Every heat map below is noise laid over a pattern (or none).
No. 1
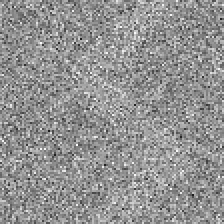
a wavy band
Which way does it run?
top to bottom
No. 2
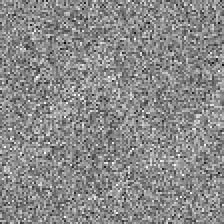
a wavy band
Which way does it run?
left to right
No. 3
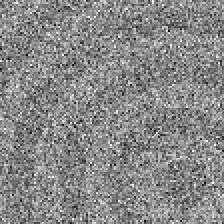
rings round one point
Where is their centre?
bottom right
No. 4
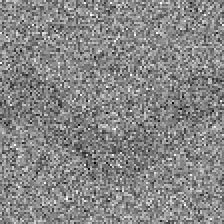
a wavy band
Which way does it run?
left to right
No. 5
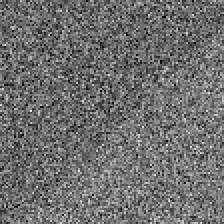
a sharp edge
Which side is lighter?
bottom right
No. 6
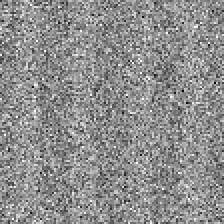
vertical stripes
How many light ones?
4
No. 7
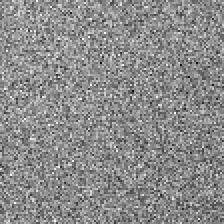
a smooth slope
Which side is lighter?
top left
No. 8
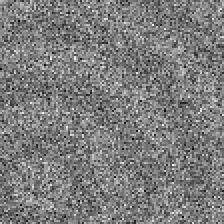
rings round one point
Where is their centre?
bottom left
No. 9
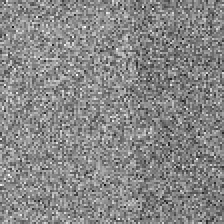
a sharp edge
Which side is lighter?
left
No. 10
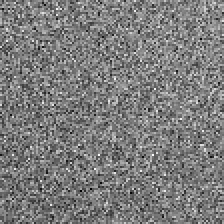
a smooth slope
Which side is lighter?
top right
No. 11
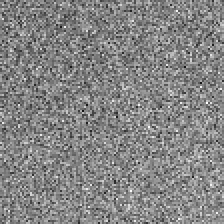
a smooth slope
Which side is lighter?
bottom right
